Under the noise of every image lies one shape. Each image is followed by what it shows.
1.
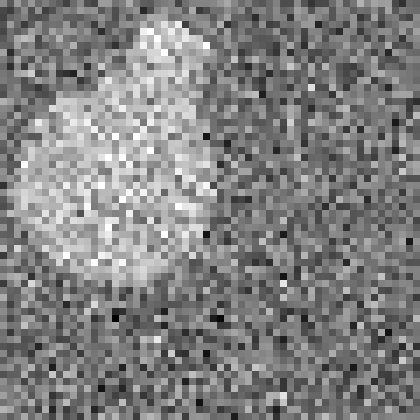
light light bulb
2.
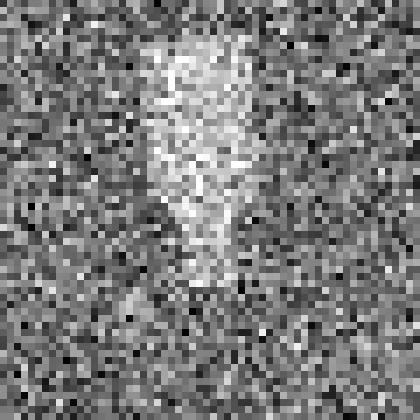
light bottle
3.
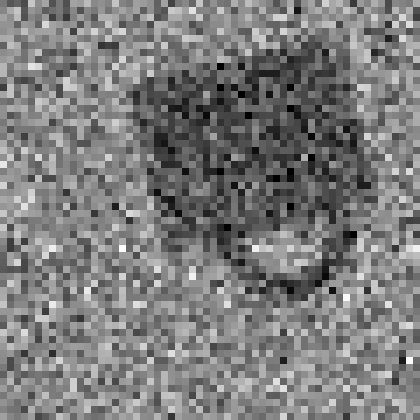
dark cup
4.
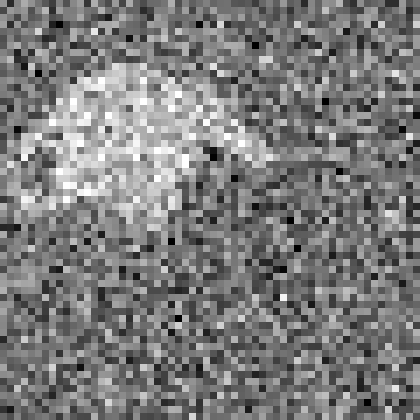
light teapot
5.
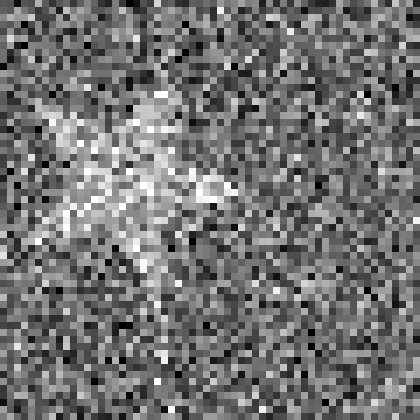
light star
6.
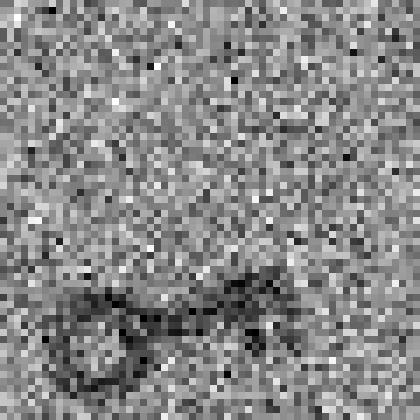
dark key
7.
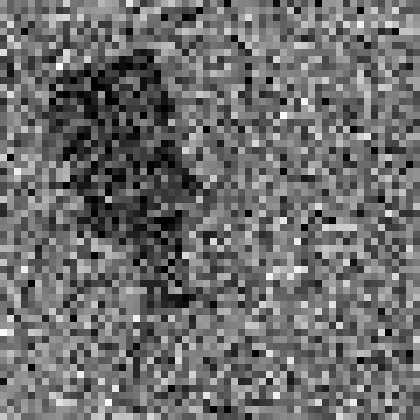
dark bottle
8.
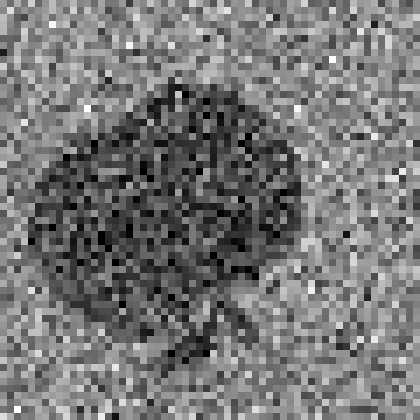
dark apple
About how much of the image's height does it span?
two thirds
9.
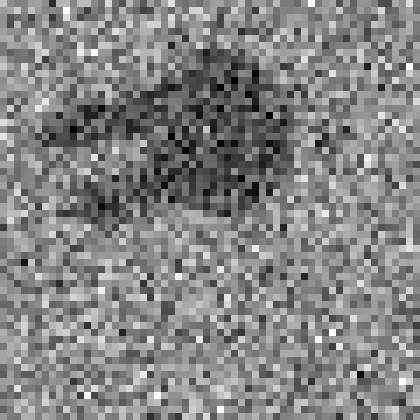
dark rabbit's head
